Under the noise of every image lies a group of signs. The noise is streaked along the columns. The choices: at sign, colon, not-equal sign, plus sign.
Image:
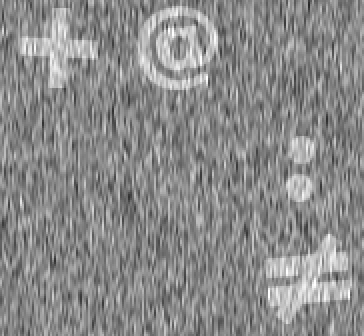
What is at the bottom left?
nothing
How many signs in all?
4
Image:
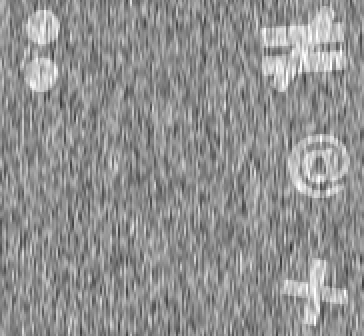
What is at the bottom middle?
nothing
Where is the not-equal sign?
top right
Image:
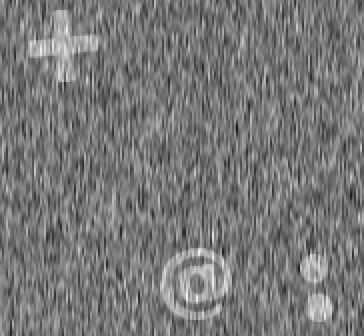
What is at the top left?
plus sign
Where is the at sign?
bottom middle
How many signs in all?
3
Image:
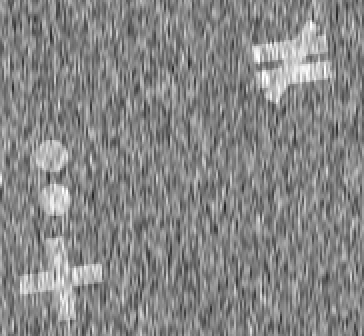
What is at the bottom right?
nothing
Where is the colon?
middle left
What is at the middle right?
nothing
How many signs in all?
3
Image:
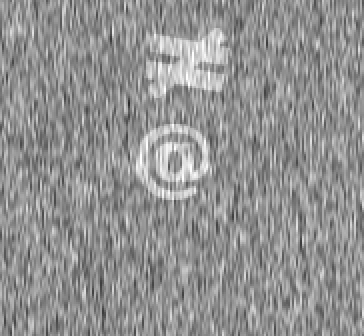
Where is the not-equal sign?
top middle
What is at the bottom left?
nothing
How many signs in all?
2
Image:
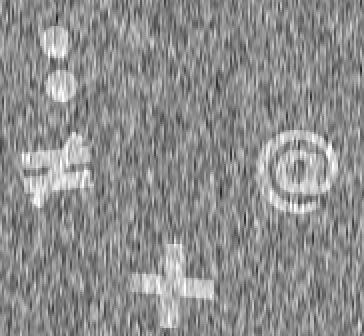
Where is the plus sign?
bottom middle
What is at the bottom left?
nothing
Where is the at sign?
middle right
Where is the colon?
top left
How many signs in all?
4
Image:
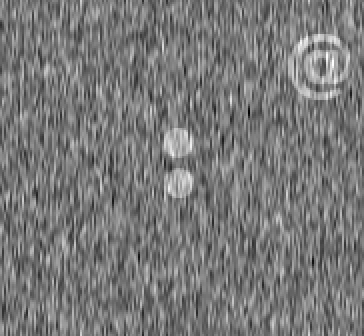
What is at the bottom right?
nothing
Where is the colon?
centre
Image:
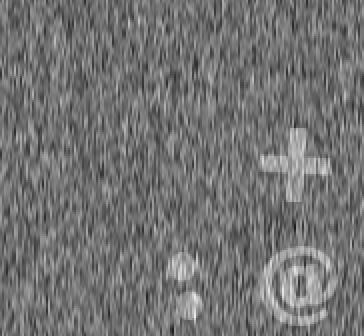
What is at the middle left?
nothing
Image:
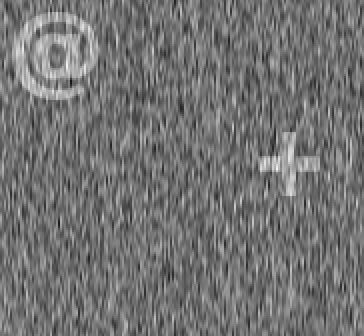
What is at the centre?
nothing
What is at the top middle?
nothing
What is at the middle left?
nothing
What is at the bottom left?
nothing
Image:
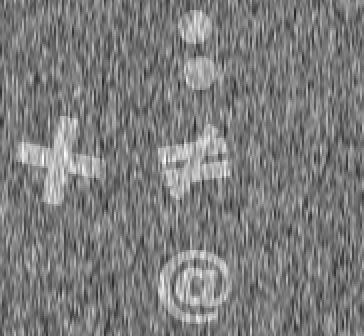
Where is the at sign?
bottom middle
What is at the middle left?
plus sign
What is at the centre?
not-equal sign
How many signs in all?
4
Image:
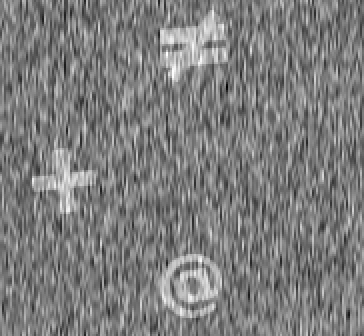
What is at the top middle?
not-equal sign
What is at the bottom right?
nothing
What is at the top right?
nothing
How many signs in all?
3
